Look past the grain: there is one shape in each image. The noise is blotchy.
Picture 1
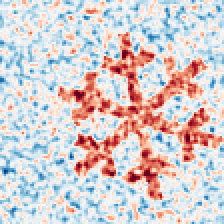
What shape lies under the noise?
snowflake
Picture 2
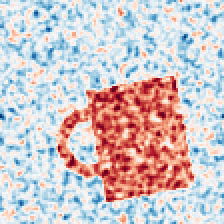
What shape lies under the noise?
cup
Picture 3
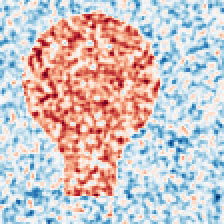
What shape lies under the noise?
light bulb
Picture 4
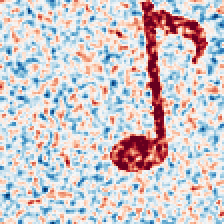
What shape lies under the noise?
musical note
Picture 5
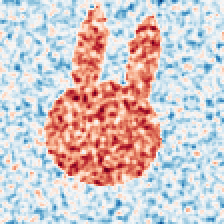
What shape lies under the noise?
rabbit's head
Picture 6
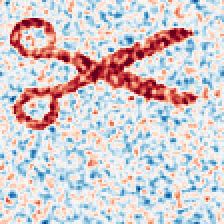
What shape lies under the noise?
pair of scissors
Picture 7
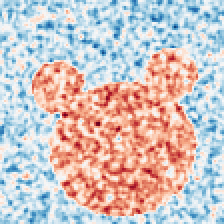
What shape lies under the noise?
bear's head
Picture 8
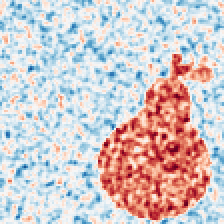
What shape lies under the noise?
pear
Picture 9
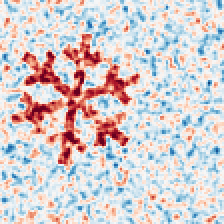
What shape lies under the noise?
snowflake
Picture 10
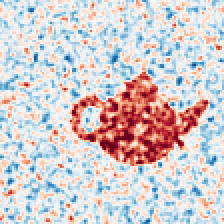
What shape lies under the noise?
teapot
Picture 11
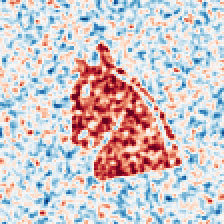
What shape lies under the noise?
chess knight
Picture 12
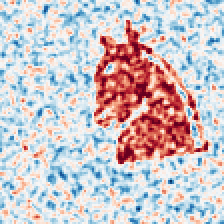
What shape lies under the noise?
chess knight
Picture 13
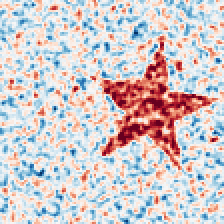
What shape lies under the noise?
star
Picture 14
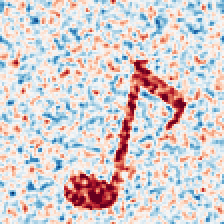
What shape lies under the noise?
musical note
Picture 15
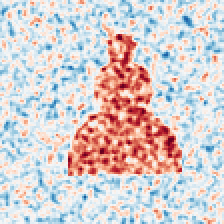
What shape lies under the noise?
chess pawn
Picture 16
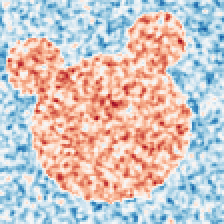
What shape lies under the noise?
bear's head
